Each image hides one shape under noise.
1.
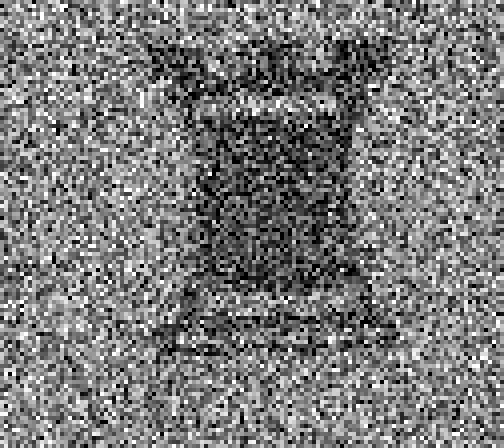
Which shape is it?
chess rook
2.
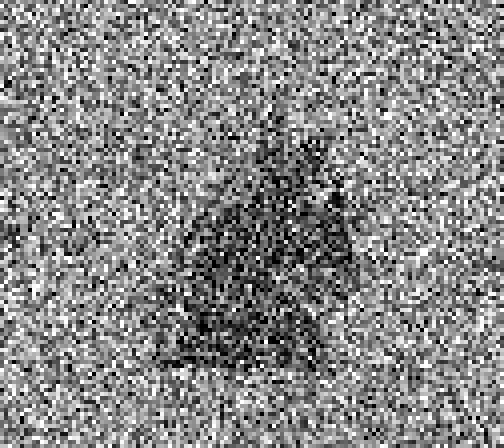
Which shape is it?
chess knight
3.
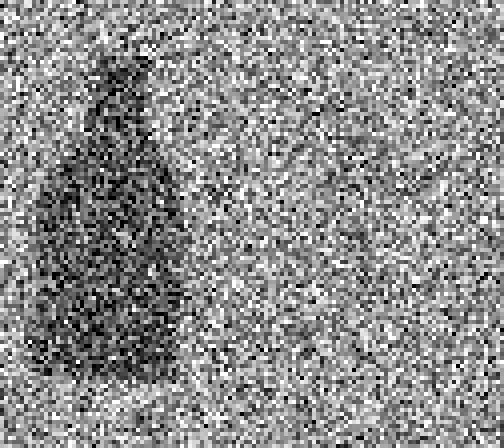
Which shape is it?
bottle
